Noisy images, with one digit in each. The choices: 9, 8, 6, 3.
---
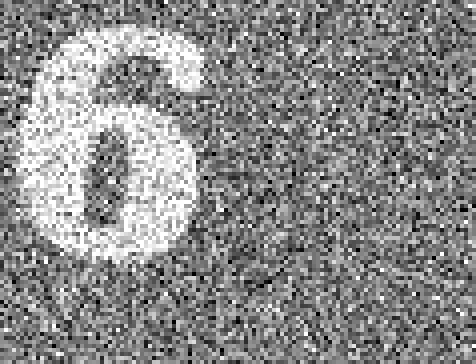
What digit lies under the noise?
6
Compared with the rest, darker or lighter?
lighter
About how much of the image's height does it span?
two thirds
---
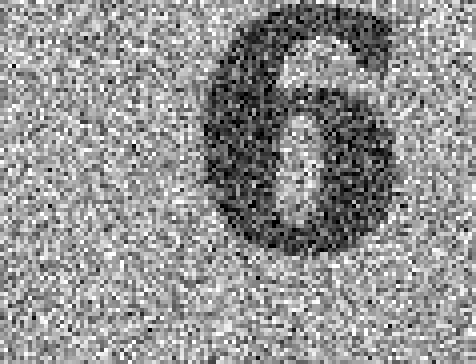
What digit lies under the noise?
6
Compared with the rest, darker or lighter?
darker
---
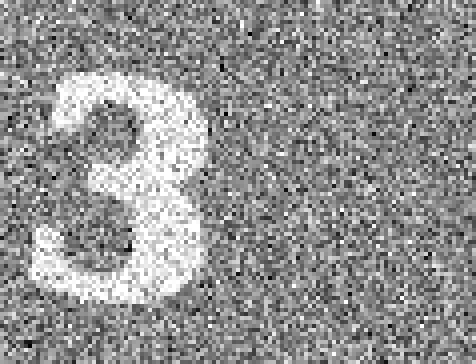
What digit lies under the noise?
3
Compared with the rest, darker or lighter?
lighter
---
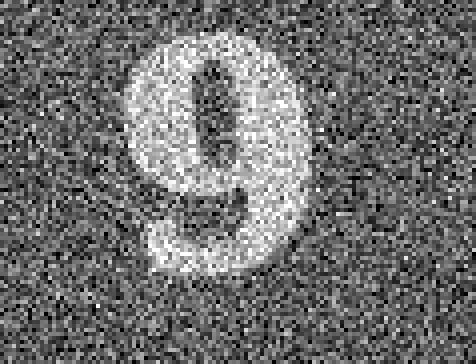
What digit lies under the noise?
9
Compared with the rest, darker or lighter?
lighter
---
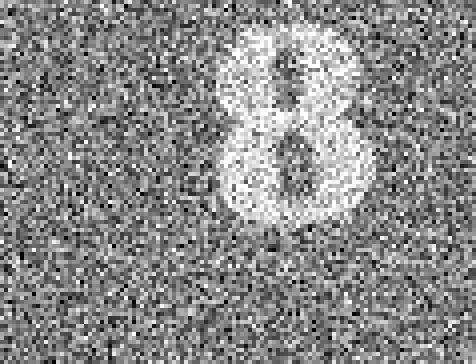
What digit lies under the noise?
8
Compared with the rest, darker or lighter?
lighter
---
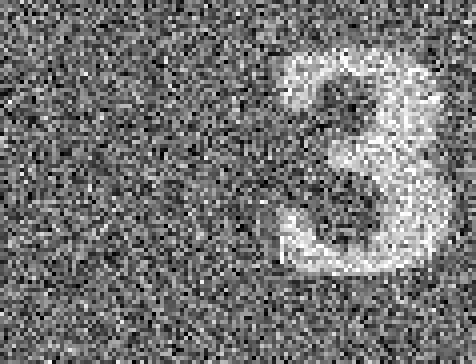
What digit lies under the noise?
3
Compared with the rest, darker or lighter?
lighter
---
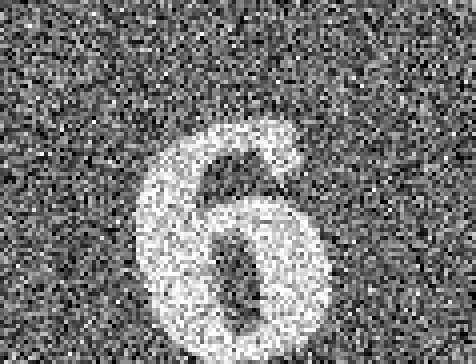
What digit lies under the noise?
6
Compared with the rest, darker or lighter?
lighter
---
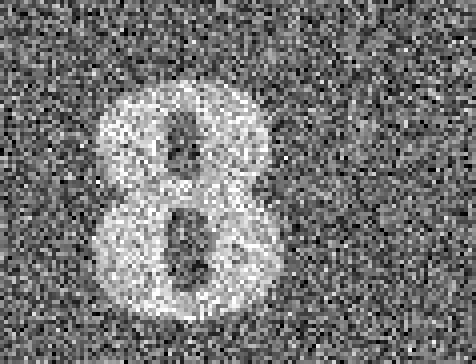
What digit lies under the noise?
8
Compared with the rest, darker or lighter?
lighter
